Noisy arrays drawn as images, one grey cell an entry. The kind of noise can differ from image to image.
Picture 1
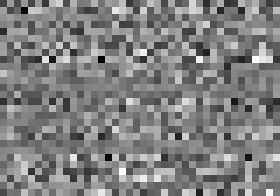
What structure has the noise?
rows of uneven size
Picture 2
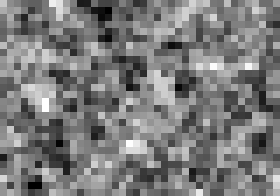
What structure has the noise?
blotchy
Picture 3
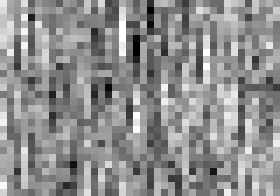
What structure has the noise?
streaked along the columns
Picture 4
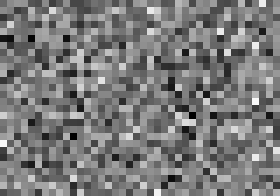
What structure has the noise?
independent entries
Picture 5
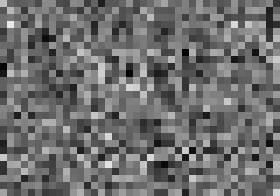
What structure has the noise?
low rank plus noise
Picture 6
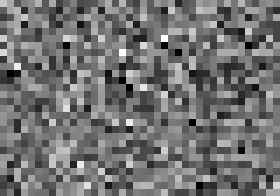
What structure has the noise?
low rank plus noise
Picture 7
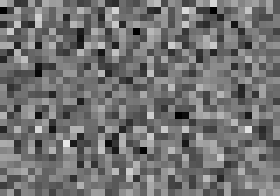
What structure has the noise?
low rank plus noise
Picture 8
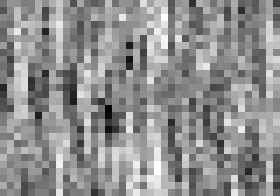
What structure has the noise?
streaked along the columns
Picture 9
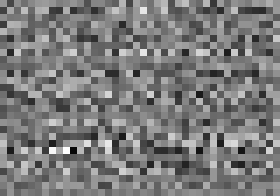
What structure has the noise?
rows of uneven size
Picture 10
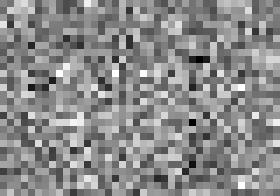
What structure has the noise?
low rank plus noise
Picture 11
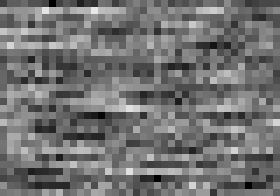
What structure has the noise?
streaked along the rows
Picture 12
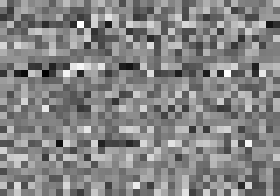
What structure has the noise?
rows of uneven size
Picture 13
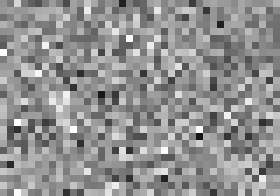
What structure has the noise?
independent entries
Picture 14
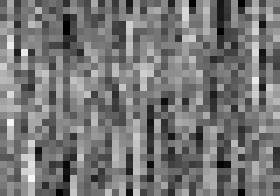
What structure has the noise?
streaked along the columns
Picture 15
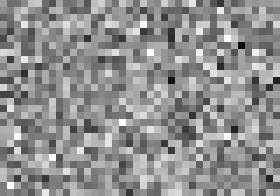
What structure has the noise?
independent entries
